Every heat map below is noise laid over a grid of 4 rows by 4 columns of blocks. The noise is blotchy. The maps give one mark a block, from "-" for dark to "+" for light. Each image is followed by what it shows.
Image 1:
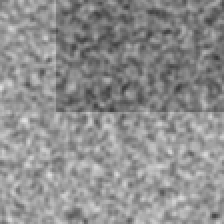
+---
+---
++++
++++
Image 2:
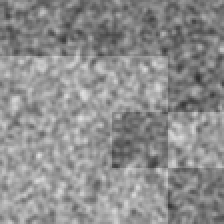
----
+++-
++-+
+++-
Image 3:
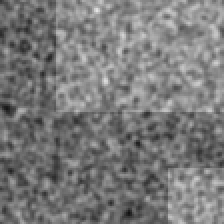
-+++
-+++
----
---+
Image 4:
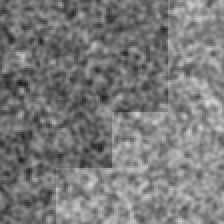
---+
---+
--++
-+++
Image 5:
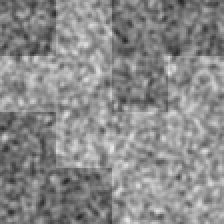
-+--
++-+
-+++
--++
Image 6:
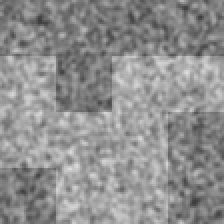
----
+-++
+++-
-++-
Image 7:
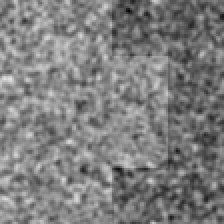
++--
+++-
+++-
++--
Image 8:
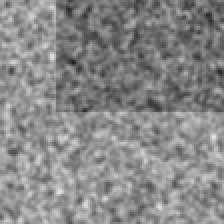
+---
+---
++++
++++
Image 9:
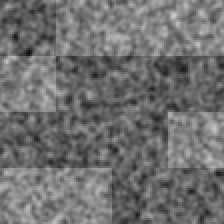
-+++
+---
---+
++--
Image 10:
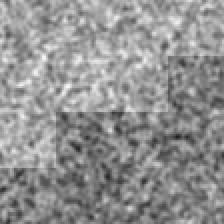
++++
+++-
+---
----
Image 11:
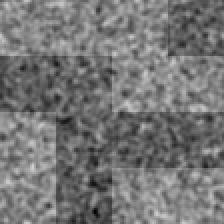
+++-
--++
+---
+-++
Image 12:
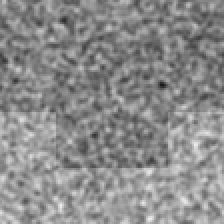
----
----
+--+
++++
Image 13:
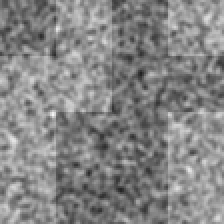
-+-+
++--
+--+
+--+
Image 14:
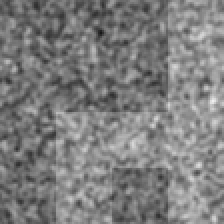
---+
---+
-+++
-+-+
